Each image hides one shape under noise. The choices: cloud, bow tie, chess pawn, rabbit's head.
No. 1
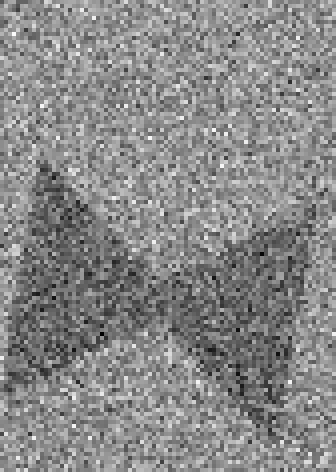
dark bow tie
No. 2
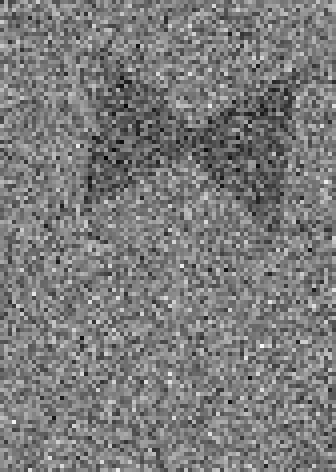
dark bow tie
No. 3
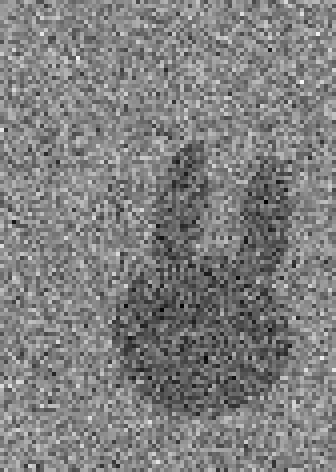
dark rabbit's head
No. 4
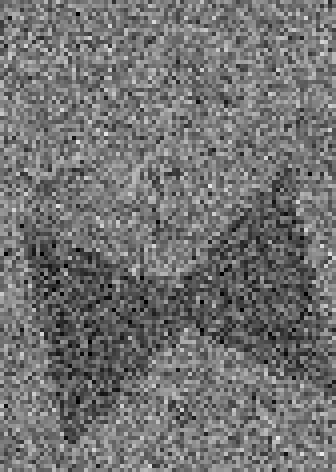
dark bow tie
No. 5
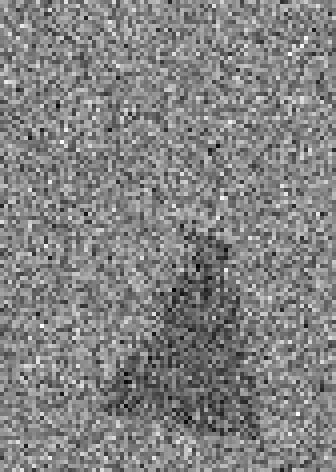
dark chess pawn
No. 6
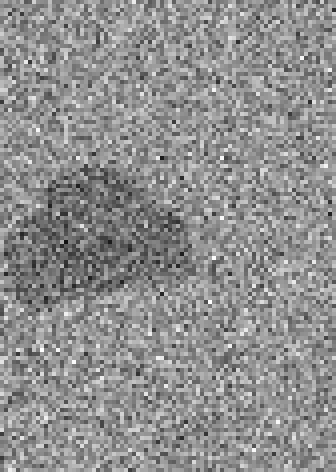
dark cloud
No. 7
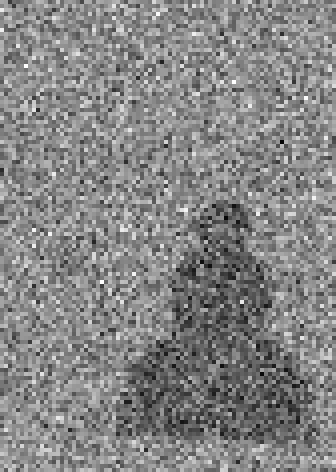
dark chess pawn
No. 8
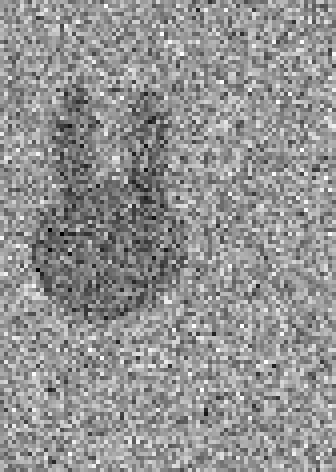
dark rabbit's head
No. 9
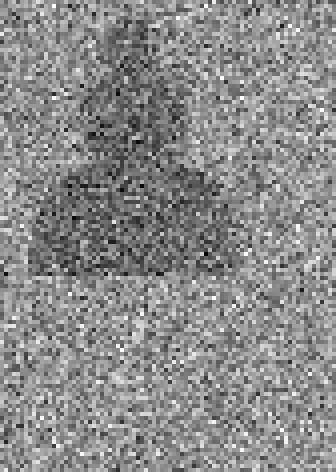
dark chess pawn
